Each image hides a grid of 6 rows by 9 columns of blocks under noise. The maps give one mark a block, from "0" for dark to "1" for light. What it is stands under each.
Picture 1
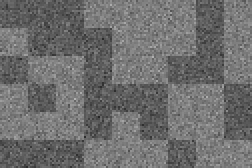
000111101
100011101
011011001
101000110
111010110
000111011
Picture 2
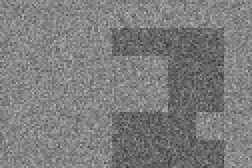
111111111
111100001
111111001
111111001
111100011
111100001
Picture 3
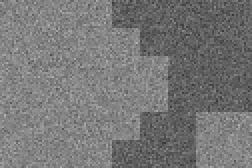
111100000
111110000
111111000
111111000
111110011
111100011
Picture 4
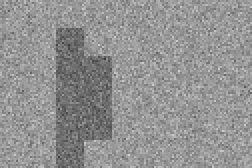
111111111
110111111
110011111
110011111
110011111
110111111
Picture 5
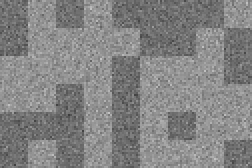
010100001
011110010
111101110
110101111
000101011
010101110
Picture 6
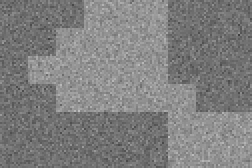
000111000
001111000
011111000
001111100
000000111
000000111
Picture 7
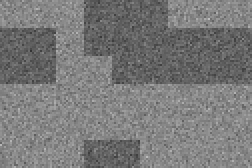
111000111
001000000
001100000
111111111
111111111
111001111
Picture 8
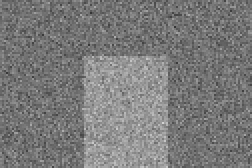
000000000
000000000
000111000
000111000
000111000
000111000
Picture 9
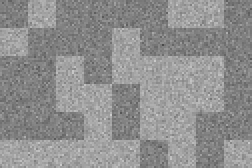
010000110
100010000
001011110
001101110
000101100
111110101
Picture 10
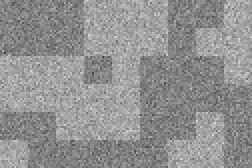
000111001
000111011
111010001
111110000
001110010
100000110
